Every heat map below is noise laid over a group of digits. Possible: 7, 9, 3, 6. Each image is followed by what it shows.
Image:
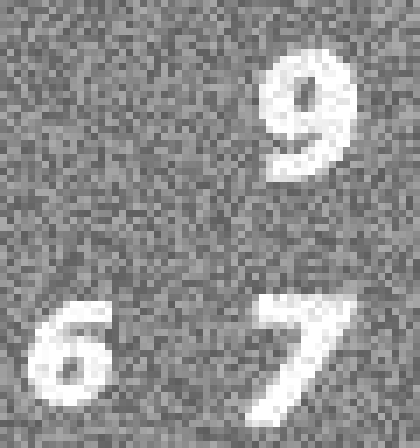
top right: light 9; bottom left: light 6; bottom right: light 7
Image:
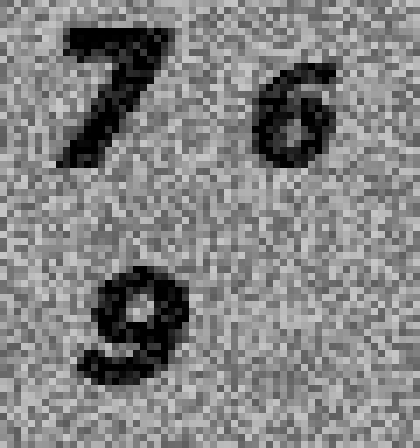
top left: dark 7; top right: dark 6; bottom left: dark 9
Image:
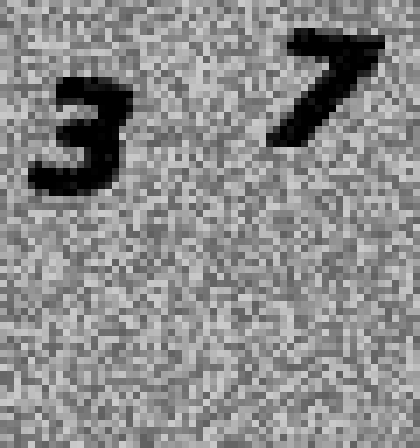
top left: dark 3; top right: dark 7
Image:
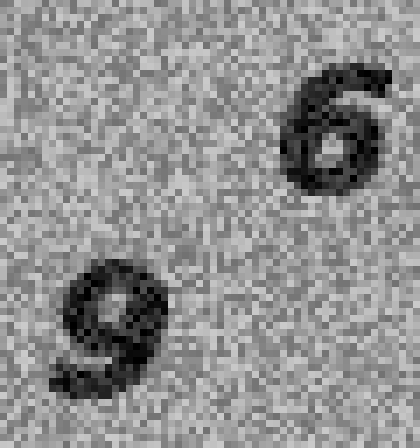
top right: dark 6; bottom left: dark 9
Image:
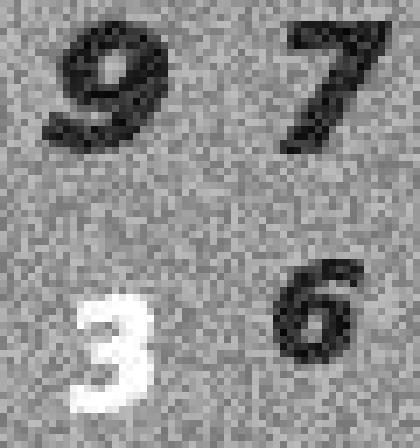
top left: dark 9; top right: dark 7; bottom left: light 3; bottom right: dark 6
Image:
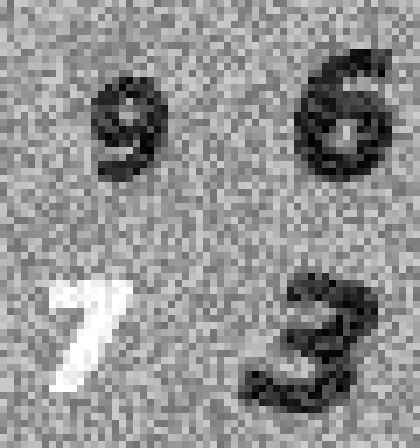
top left: dark 9; top right: dark 6; bottom left: light 7; bottom right: dark 3
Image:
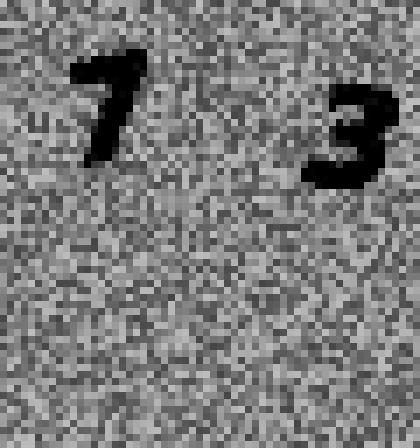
top left: dark 7; top right: dark 3
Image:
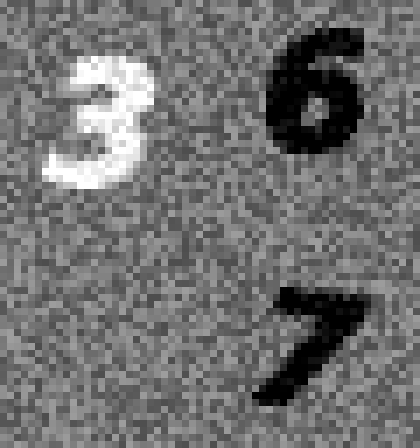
top left: light 3; top right: dark 6; bottom right: dark 7
